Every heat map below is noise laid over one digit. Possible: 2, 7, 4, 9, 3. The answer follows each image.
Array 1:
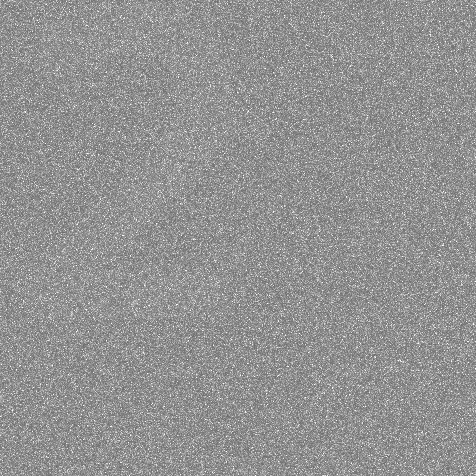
2
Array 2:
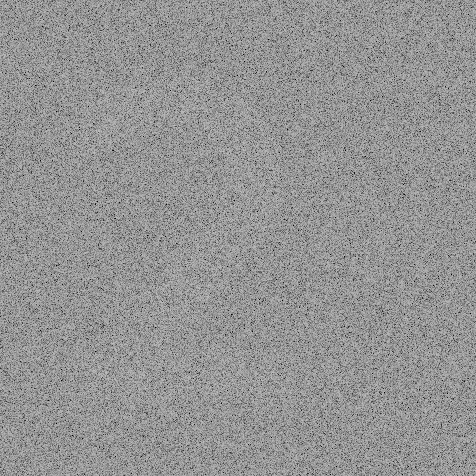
2
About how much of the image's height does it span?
two thirds
